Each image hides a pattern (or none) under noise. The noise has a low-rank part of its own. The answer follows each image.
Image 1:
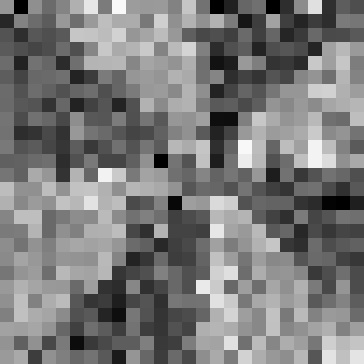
spokes from one point
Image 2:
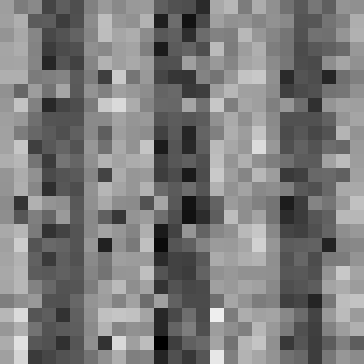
vertical stripes
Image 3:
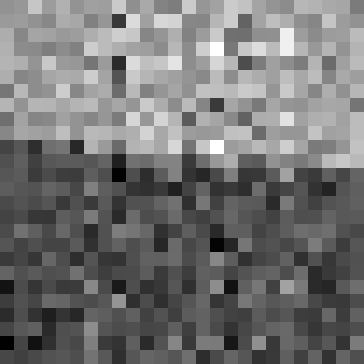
a sharp edge
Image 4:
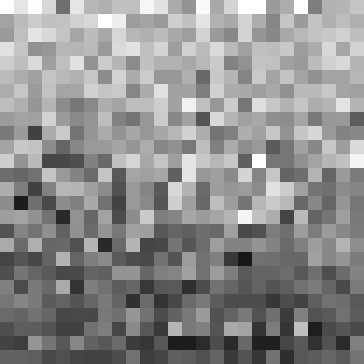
a smooth slope
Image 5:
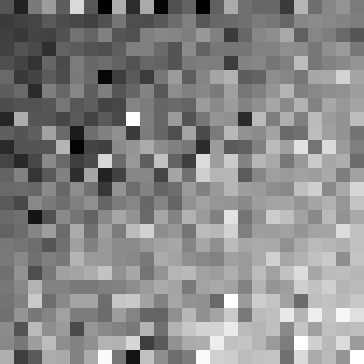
a smooth slope
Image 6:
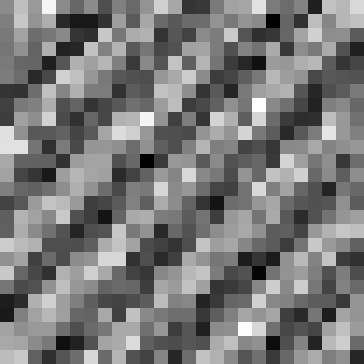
diagonal stripes
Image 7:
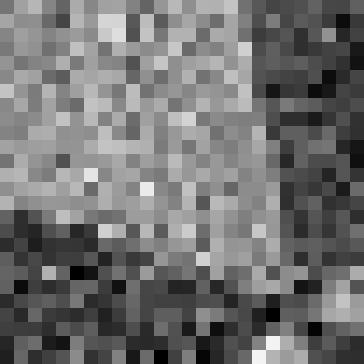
spokes from one point
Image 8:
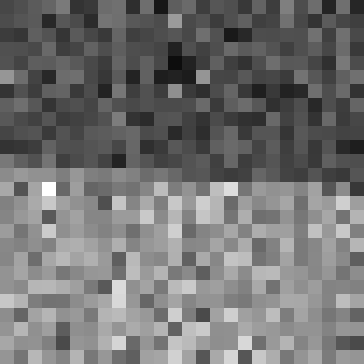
a sharp edge
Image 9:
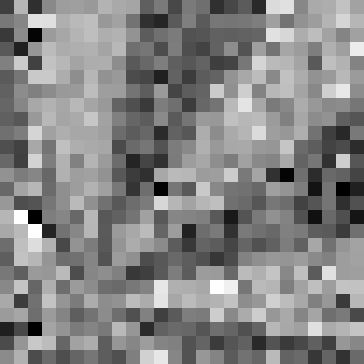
spokes from one point
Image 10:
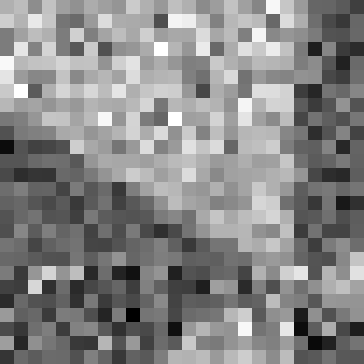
spokes from one point
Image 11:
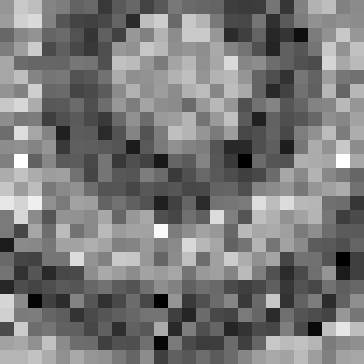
rings round one point
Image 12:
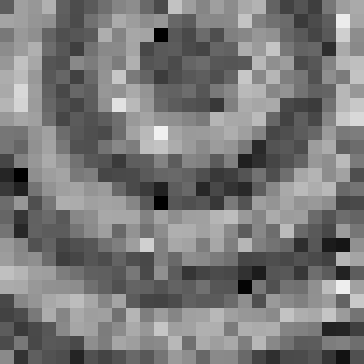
rings round one point
